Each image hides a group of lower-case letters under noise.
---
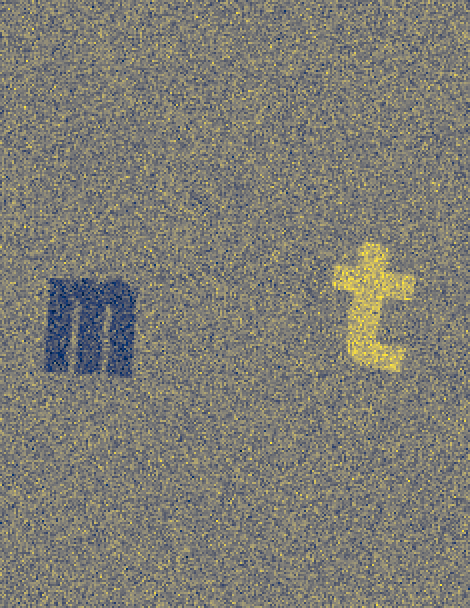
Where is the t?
middle right
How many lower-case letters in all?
2
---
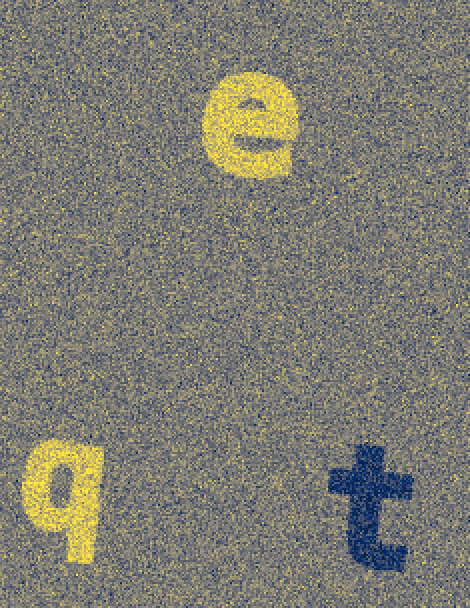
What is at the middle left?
nothing
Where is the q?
bottom left
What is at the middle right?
nothing
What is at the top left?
nothing
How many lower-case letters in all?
3
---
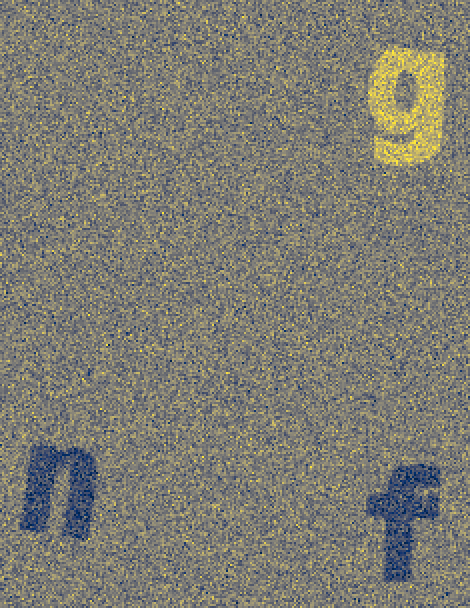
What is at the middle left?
nothing
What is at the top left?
nothing
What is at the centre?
nothing
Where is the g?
top right
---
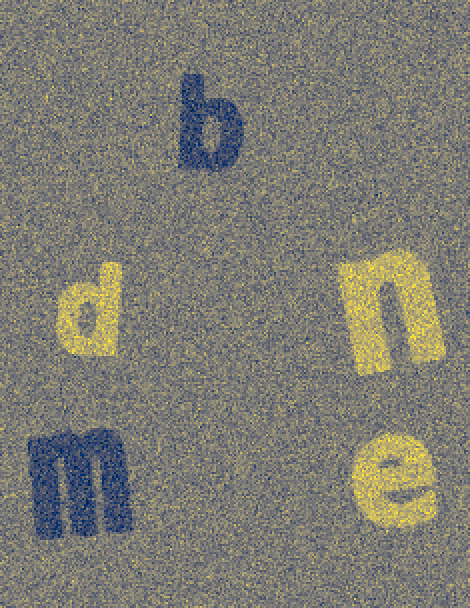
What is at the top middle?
b
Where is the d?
middle left
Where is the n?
middle right
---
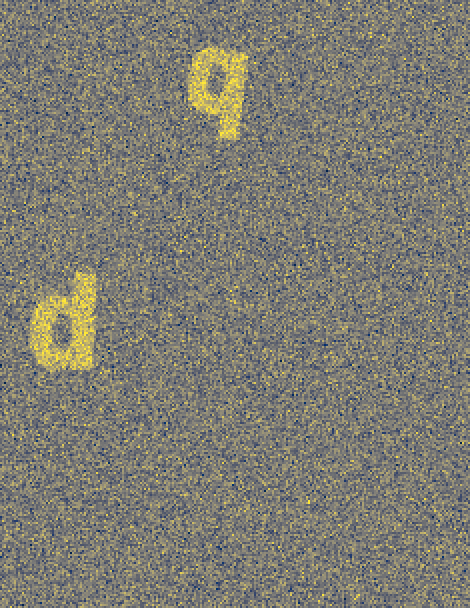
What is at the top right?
nothing
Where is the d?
middle left
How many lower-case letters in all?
2
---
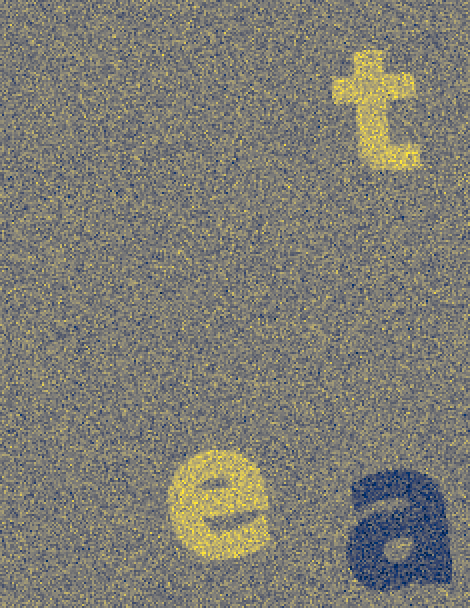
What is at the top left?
nothing
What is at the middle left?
nothing
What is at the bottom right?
a
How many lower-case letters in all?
3
